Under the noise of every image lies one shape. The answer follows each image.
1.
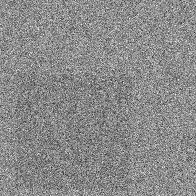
square
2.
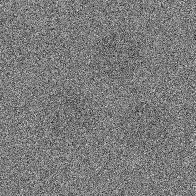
three dots
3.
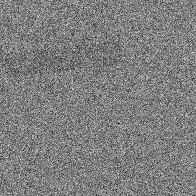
bar
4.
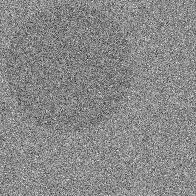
disc
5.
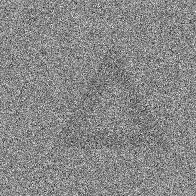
triangle frame
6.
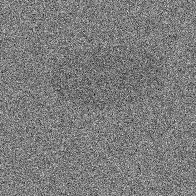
ellipse
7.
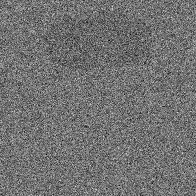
ellipse
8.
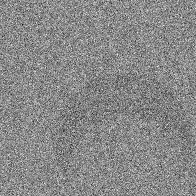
crescent
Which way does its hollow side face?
down
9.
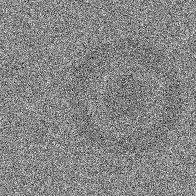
bullseye
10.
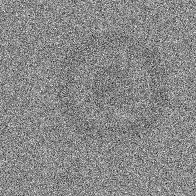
bullseye
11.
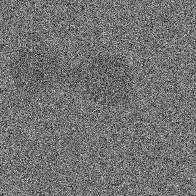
dumbbell
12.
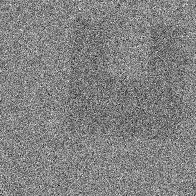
square with a notch
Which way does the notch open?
up
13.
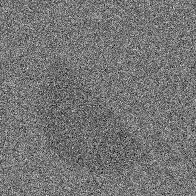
half disc
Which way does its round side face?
down and left
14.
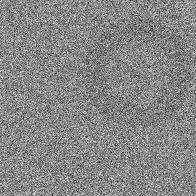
ring
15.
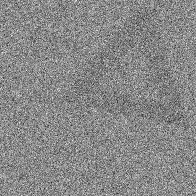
triangle frame
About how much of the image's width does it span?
two thirds
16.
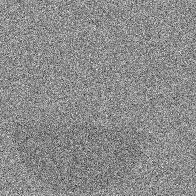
half disc
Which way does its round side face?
down
